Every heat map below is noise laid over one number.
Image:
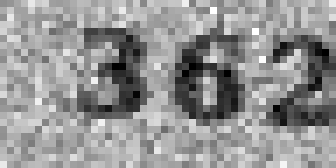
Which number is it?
362
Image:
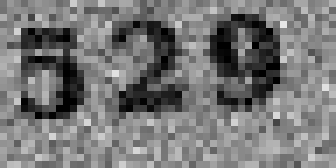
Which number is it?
529
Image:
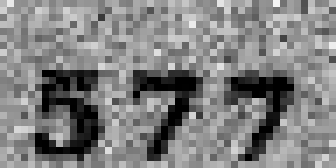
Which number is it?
577
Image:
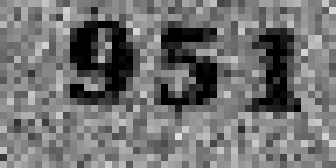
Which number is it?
951
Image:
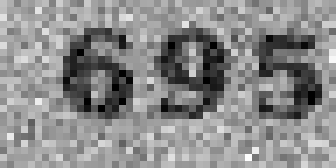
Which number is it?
695
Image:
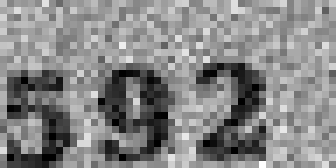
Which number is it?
592
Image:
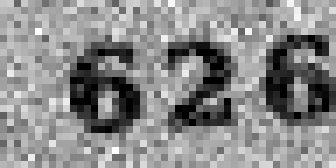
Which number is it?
626
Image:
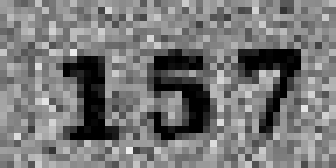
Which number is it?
157
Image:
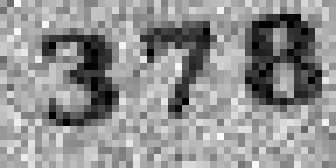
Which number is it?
378
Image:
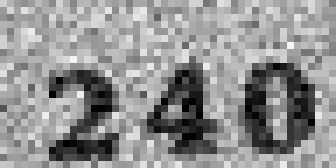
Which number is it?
240
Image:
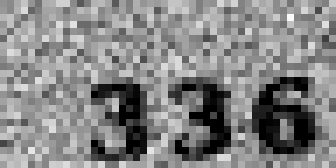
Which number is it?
336
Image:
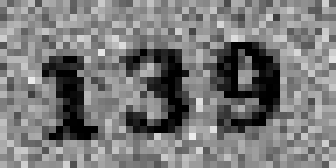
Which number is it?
139
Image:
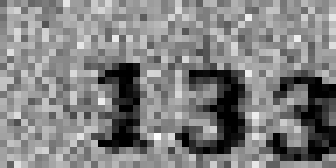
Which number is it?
133
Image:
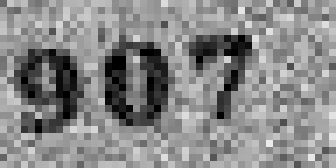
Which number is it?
907
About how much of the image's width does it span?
two thirds
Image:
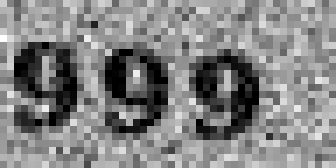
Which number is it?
999
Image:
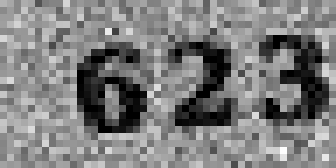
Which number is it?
623
